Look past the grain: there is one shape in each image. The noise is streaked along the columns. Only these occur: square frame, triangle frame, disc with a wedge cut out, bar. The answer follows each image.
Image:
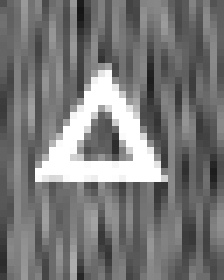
triangle frame
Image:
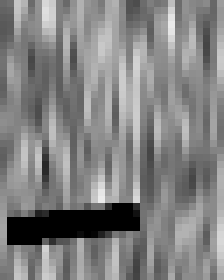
bar
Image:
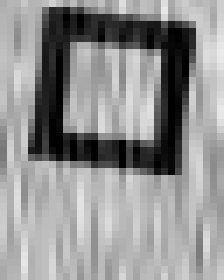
square frame
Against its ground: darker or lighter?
darker
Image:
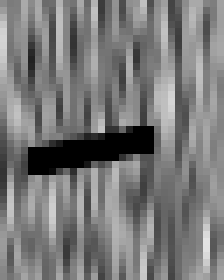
bar
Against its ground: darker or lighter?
darker
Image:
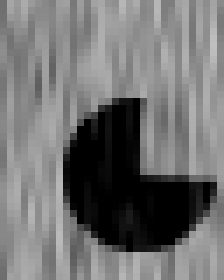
disc with a wedge cut out
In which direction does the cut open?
up and right
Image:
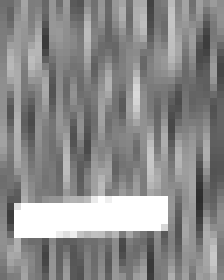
bar
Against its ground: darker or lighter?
lighter
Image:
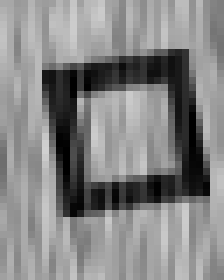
square frame
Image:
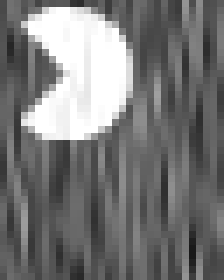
disc with a wedge cut out
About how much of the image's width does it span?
half
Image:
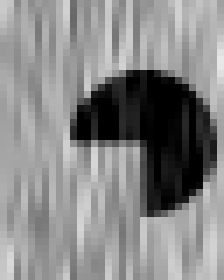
disc with a wedge cut out
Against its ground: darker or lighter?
darker
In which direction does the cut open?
down and left
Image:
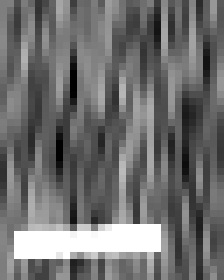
bar
